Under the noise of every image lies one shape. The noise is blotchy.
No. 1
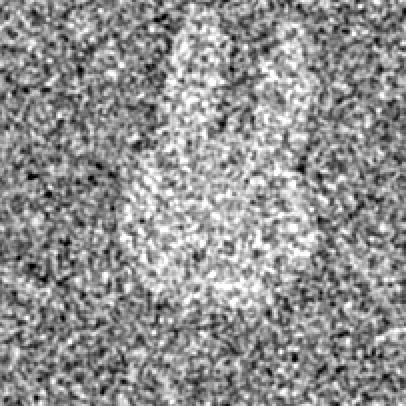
rabbit's head
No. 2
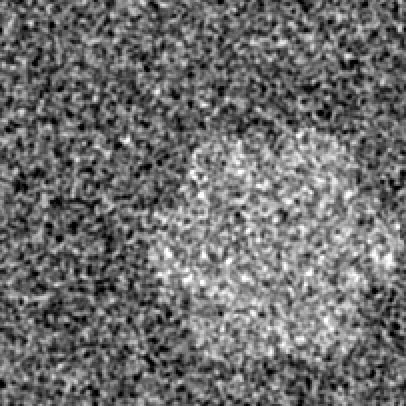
flower
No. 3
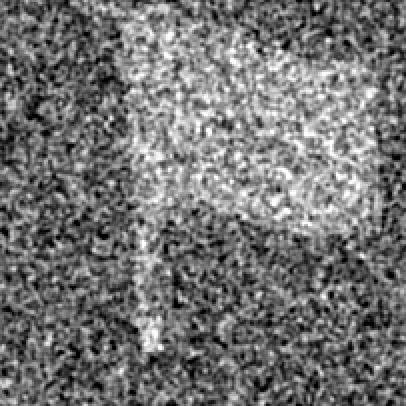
flag
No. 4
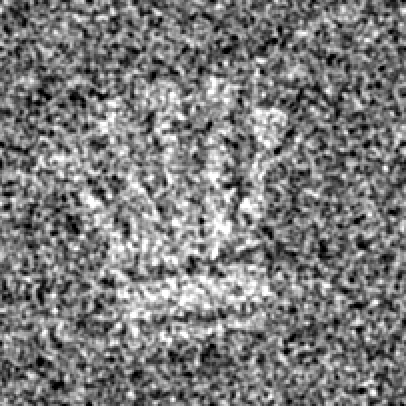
chess queen
